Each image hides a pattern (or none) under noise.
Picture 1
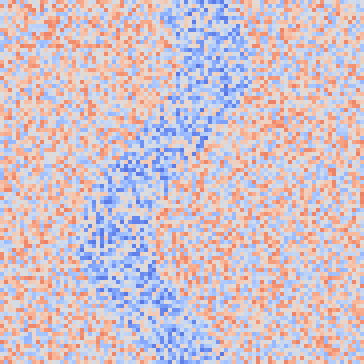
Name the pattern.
a wavy band
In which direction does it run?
top to bottom
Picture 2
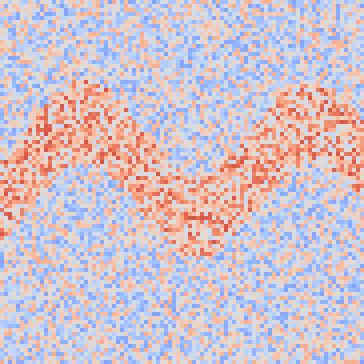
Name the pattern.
a wavy band
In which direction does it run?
left to right
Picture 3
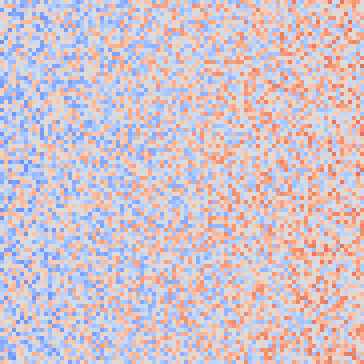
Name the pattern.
a smooth slope
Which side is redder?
right
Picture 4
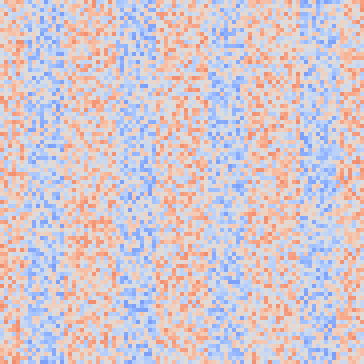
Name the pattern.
vertical stripes
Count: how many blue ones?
4
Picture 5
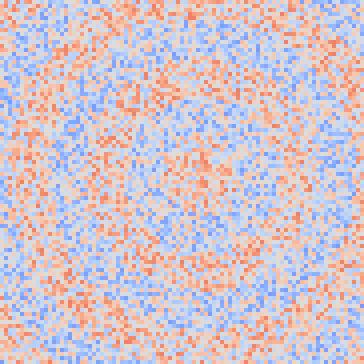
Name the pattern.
rings round one point
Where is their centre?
centre
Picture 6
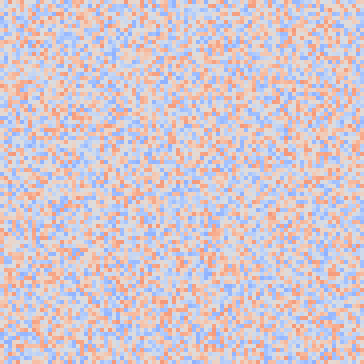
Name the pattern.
only noise
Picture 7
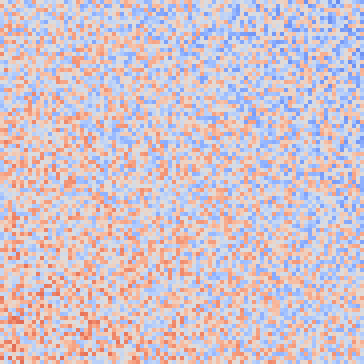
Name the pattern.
a smooth slope
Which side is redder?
bottom left
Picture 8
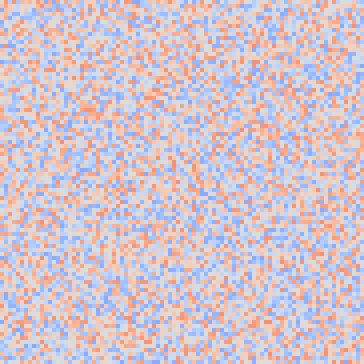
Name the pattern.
only noise
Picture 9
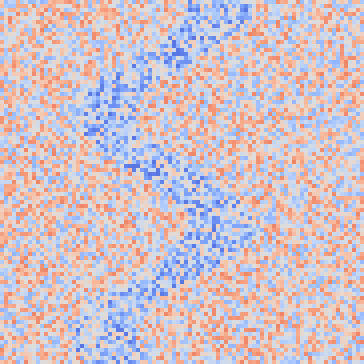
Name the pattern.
a wavy band
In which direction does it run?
top to bottom
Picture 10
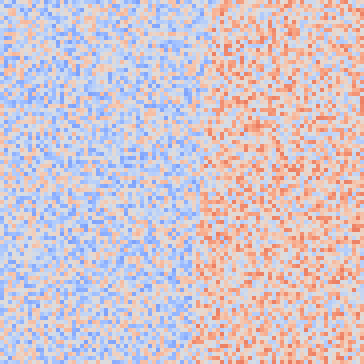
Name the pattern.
a sharp edge
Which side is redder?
right
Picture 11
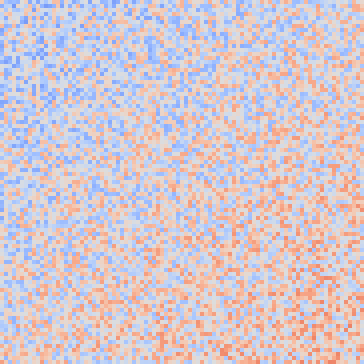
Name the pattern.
a smooth slope
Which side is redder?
bottom right
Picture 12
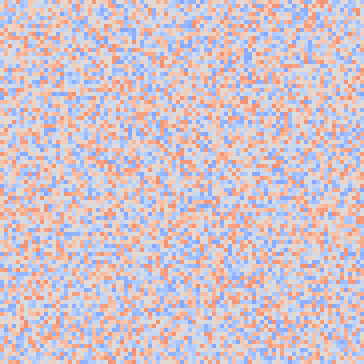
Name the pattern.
only noise
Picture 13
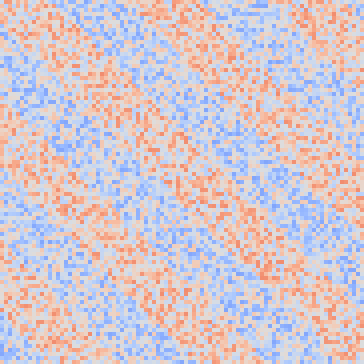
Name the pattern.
diagonal stripes
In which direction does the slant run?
top left to bottom right
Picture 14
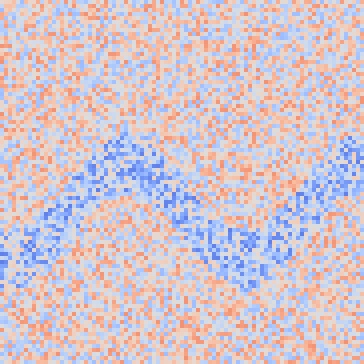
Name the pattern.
a wavy band
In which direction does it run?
left to right
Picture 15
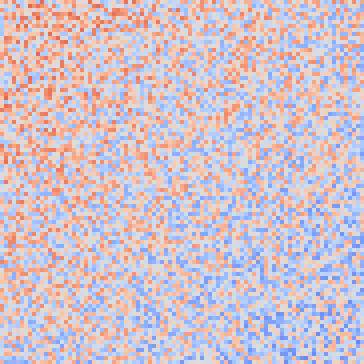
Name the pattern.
a smooth slope
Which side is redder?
top left
